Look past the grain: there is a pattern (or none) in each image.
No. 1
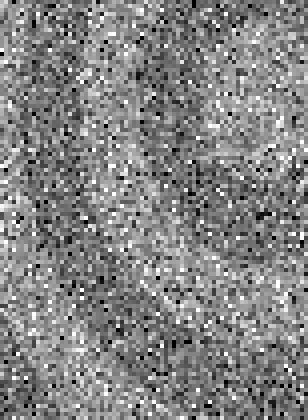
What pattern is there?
rings round one point
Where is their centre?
top right
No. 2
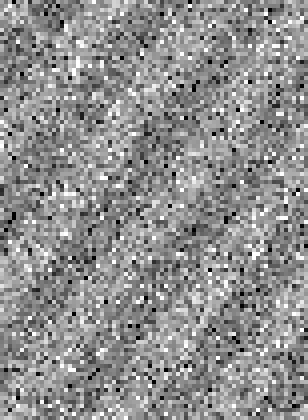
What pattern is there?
diagonal stripes
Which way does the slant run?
bottom left to top right
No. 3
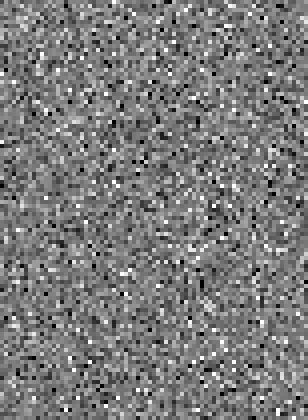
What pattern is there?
only noise
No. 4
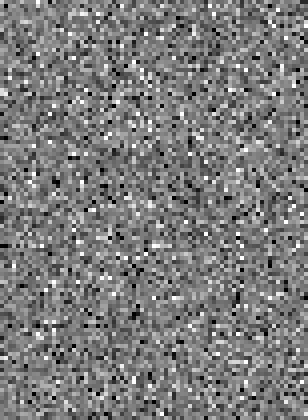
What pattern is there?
only noise
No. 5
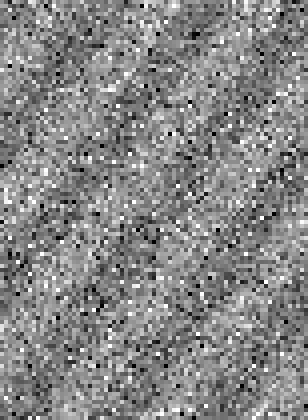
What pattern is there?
diagonal stripes
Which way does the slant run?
bottom left to top right
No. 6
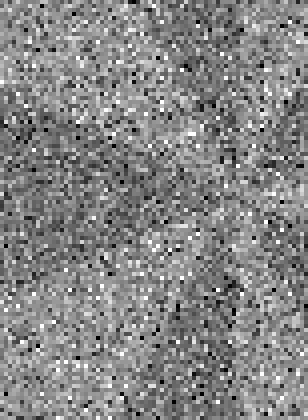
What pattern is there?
spokes from one point
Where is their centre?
middle right
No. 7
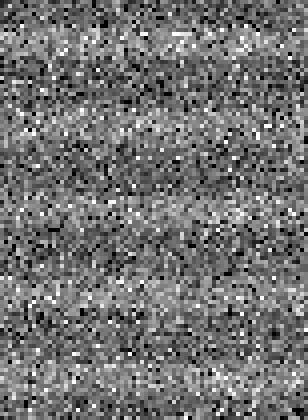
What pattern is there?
horizontal stripes
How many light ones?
5
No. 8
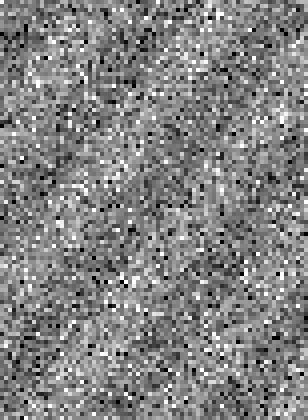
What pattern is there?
diagonal stripes
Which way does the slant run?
bottom left to top right
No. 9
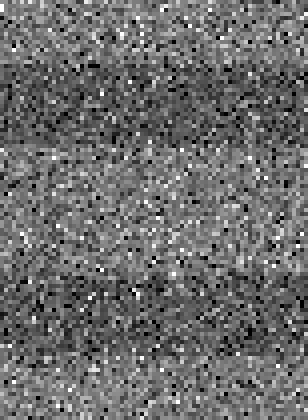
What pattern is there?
horizontal stripes
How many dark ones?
2
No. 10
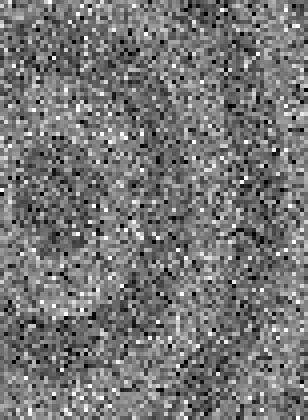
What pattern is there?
rings round one point
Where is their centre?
middle left
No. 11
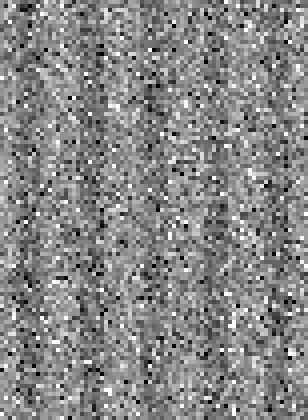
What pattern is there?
vertical stripes
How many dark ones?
5
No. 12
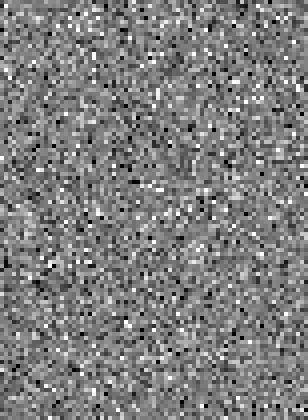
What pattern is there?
only noise
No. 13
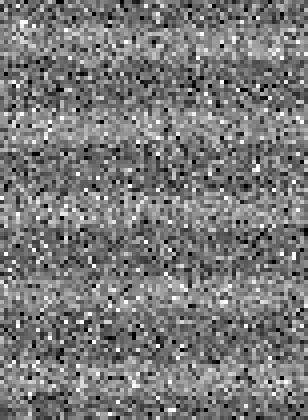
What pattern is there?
horizontal stripes
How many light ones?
5
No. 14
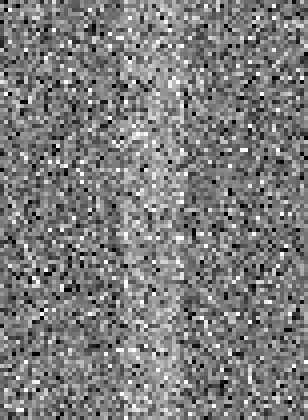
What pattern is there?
one vertical stripe
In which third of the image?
middle
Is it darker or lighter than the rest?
lighter
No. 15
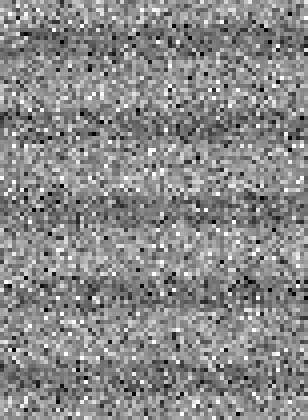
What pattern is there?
horizontal stripes
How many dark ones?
5
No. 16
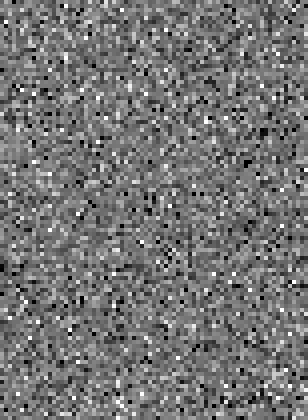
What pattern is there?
only noise
